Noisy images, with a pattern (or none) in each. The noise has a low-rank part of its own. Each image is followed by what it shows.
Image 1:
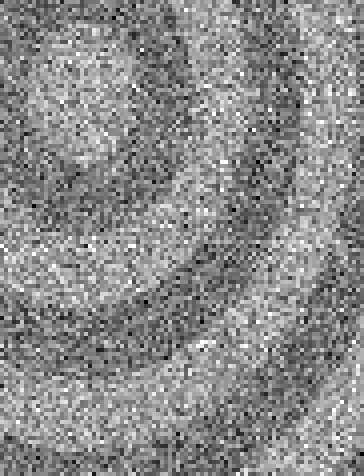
rings round one point
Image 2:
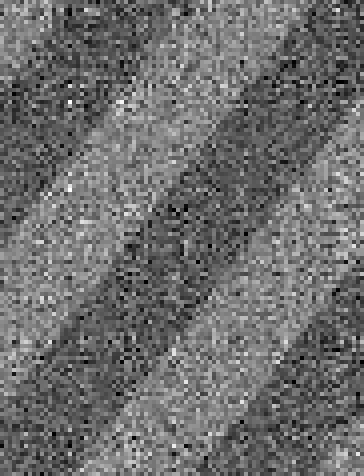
diagonal stripes
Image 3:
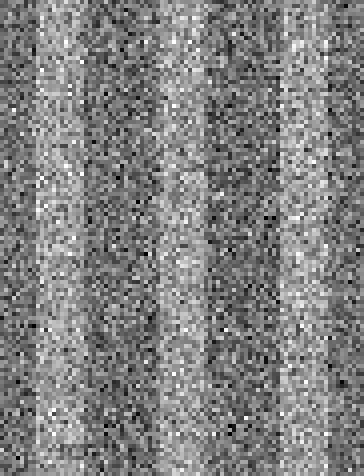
vertical stripes
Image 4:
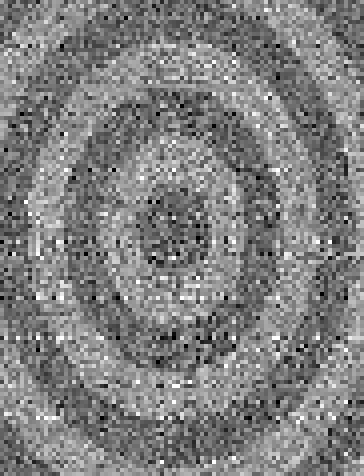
rings round one point
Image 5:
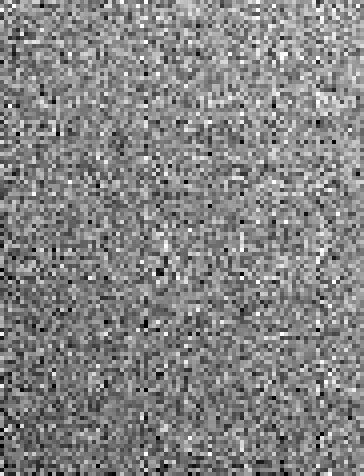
a smooth slope
